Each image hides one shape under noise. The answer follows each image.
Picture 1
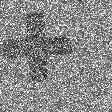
dark cross
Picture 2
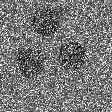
dark three dots
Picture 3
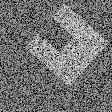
light square with a notch
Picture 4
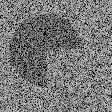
dark disc with a wedge cut out
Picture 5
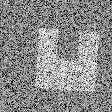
light square with a notch
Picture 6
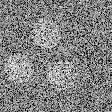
light three dots
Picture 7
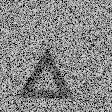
dark triangle frame
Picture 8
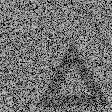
dark triangle frame
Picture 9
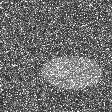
light ellipse
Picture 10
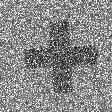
dark cross
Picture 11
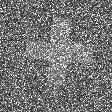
light cross
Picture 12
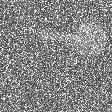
light lollipop
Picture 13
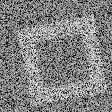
light square frame
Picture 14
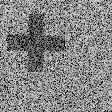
dark cross
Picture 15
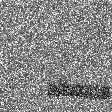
dark bar
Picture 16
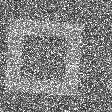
light square frame
